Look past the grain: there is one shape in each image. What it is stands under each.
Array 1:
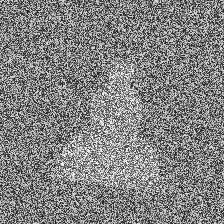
chess pawn
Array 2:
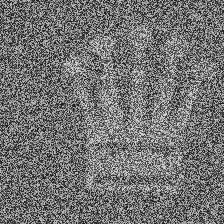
chess queen
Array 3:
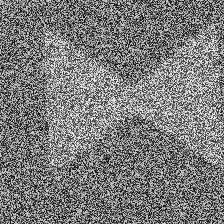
bow tie
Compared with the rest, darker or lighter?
lighter
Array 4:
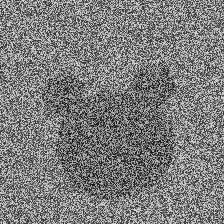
bear's head
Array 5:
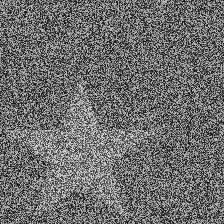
star
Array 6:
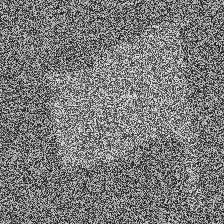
flag
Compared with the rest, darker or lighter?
lighter
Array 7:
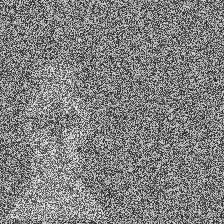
chess bishop
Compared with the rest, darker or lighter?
lighter
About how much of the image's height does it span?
two thirds
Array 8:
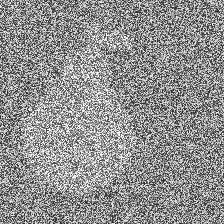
pear
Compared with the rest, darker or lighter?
lighter
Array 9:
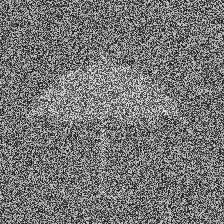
umbrella
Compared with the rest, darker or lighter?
lighter
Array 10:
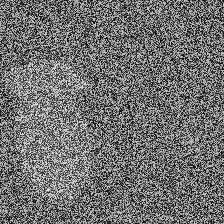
footprint
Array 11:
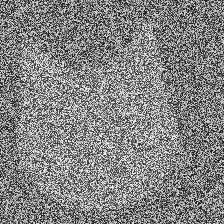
cat's head
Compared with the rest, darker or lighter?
lighter
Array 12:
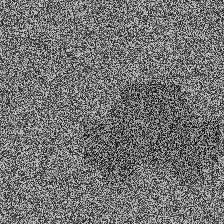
car
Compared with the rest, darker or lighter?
darker
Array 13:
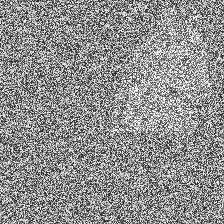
chess knight
